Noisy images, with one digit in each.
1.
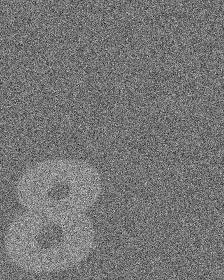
8
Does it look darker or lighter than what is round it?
lighter
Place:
bottom left
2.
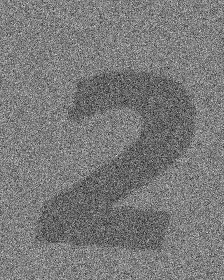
2
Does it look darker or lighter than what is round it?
darker
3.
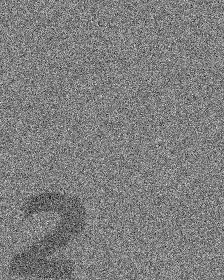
2
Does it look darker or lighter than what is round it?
darker
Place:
bottom left
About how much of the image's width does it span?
a third
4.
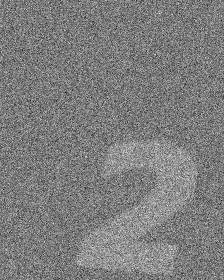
2
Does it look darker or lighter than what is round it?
lighter
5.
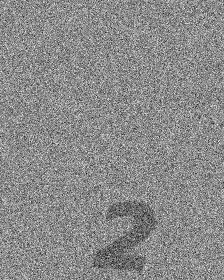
2
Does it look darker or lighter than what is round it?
darker
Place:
bottom middle
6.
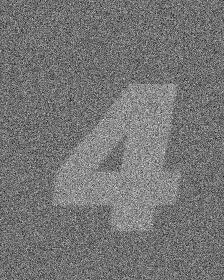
4
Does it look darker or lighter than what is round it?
lighter
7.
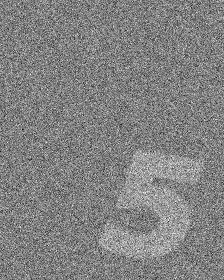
5
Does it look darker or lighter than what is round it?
lighter
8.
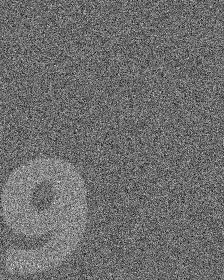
9
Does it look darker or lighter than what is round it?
lighter
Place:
bottom left
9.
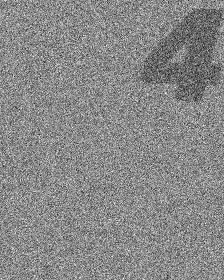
4
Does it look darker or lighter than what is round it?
darker
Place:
top right
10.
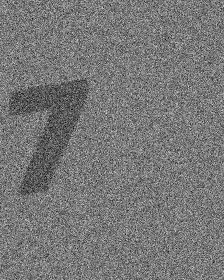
7
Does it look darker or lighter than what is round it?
darker
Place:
middle left
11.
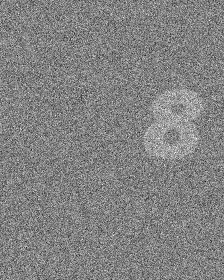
8
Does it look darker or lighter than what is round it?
lighter
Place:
middle right
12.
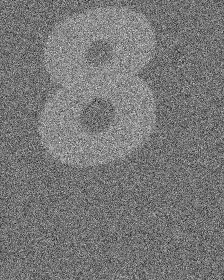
8
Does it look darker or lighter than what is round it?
lighter
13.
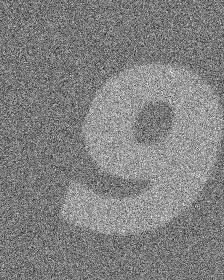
9
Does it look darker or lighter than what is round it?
lighter
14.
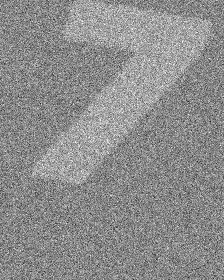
7
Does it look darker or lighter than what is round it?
lighter
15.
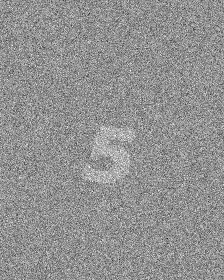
5
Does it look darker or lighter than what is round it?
lighter
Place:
centre
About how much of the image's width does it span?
a quarter
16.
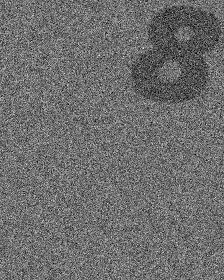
8
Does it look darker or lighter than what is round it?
darker
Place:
top right
